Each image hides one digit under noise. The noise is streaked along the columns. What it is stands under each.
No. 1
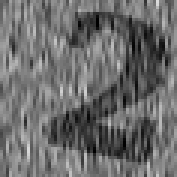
2
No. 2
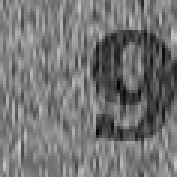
9
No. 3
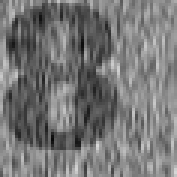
8
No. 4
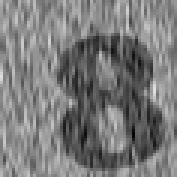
8
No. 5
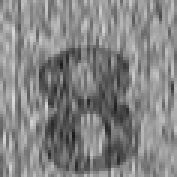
8
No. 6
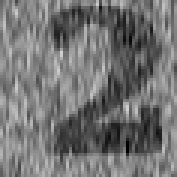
2
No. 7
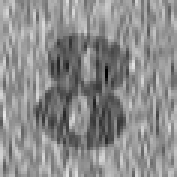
8
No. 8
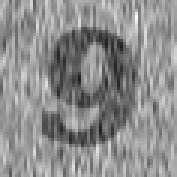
9
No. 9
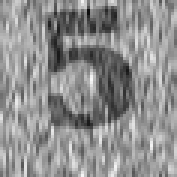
5
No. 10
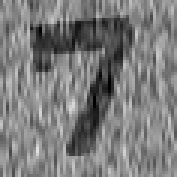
7
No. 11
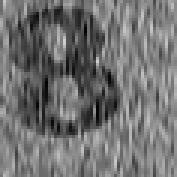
8
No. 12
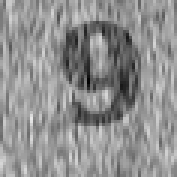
9
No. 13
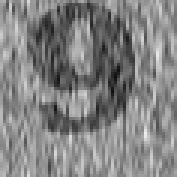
9
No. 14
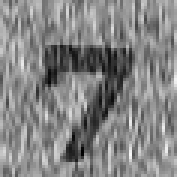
7
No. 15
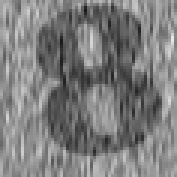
8
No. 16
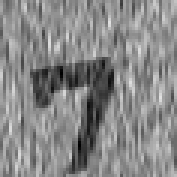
7
